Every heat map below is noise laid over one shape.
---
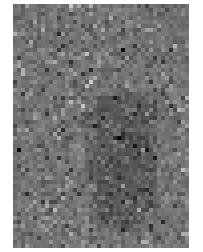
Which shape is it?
footprint
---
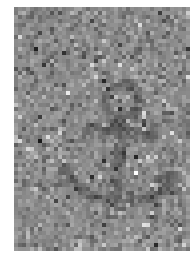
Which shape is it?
anchor
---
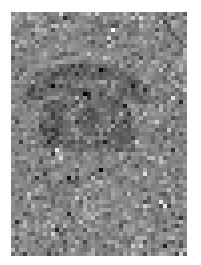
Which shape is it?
telephone
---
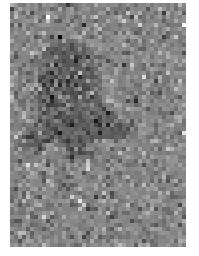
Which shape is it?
bell
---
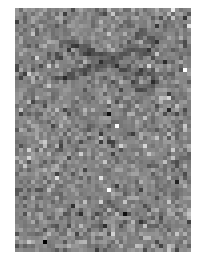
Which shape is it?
pair of scissors
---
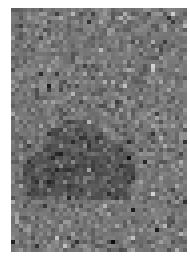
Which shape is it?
cloud
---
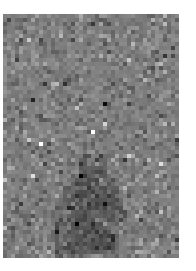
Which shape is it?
chess knight
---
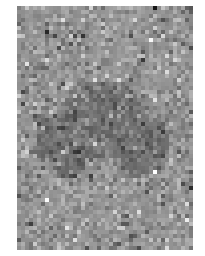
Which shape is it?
car
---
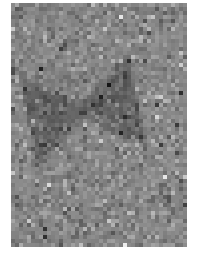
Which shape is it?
bow tie
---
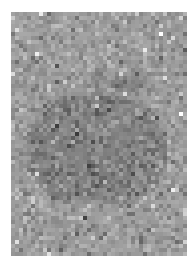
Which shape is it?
apple
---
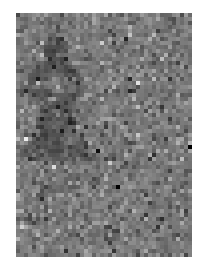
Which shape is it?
chess bishop
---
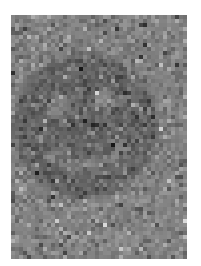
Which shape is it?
smiling face
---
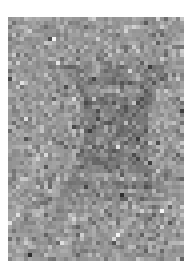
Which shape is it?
chess rook
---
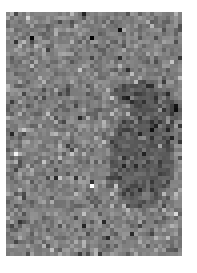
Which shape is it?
footprint
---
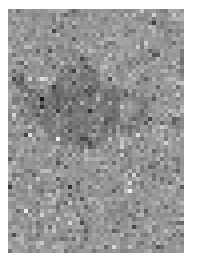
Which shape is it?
teapot
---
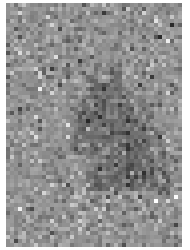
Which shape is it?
chess knight
